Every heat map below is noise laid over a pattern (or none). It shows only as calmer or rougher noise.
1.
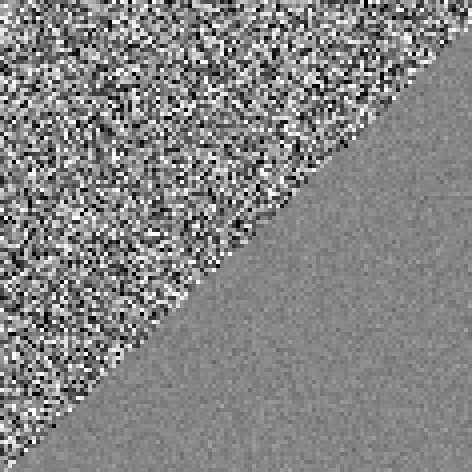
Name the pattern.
a sharp edge
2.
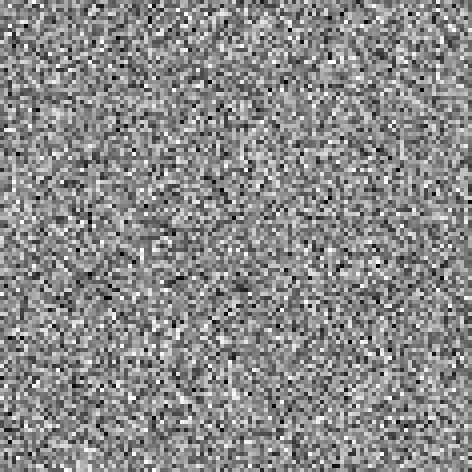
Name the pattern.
only noise
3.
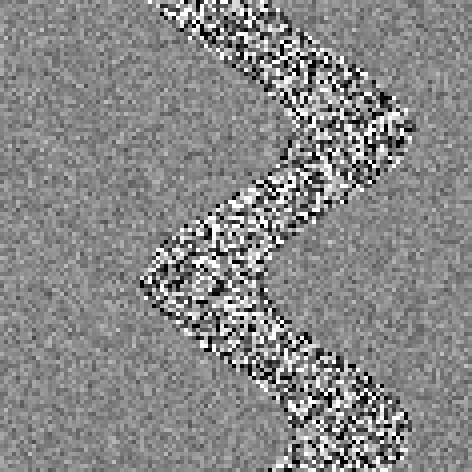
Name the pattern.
a wavy band
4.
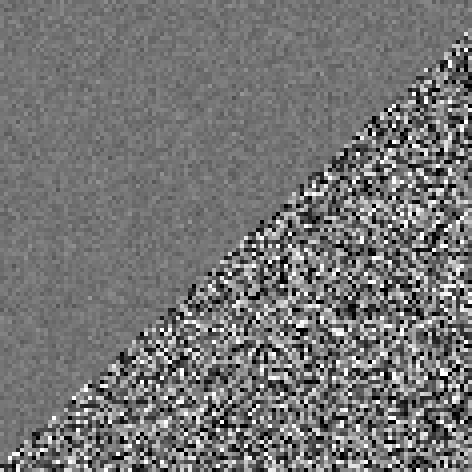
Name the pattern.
a sharp edge
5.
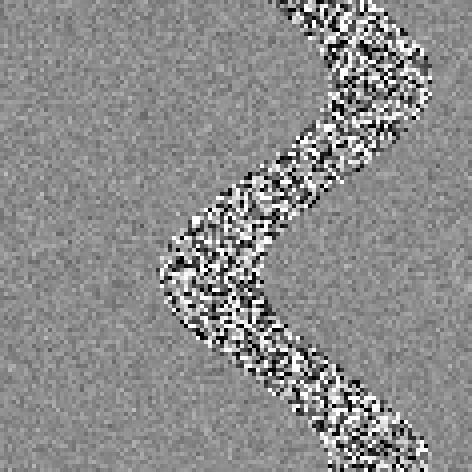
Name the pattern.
a wavy band
